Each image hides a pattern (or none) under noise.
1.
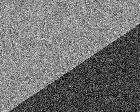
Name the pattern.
a sharp edge
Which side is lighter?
top left
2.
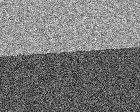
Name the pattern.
a sharp edge
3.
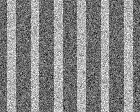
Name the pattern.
vertical stripes
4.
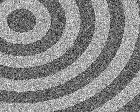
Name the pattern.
rings round one point
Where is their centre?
top left
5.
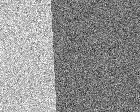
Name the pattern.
a sharp edge
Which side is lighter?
left
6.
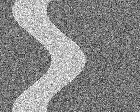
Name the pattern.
a wavy band
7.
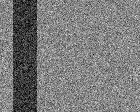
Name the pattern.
one vertical stripe
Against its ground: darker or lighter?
darker
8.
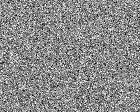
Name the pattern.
only noise
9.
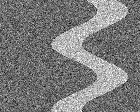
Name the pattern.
a wavy band
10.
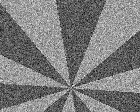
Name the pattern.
spokes from one point
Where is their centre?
bottom middle
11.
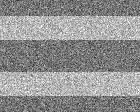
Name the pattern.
horizontal stripes
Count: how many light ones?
2
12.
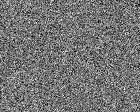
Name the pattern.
only noise
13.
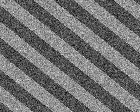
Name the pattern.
diagonal stripes
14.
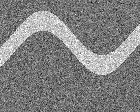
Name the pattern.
a wavy band
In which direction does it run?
left to right
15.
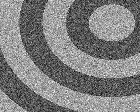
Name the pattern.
rings round one point
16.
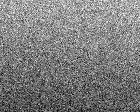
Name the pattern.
a smooth slope
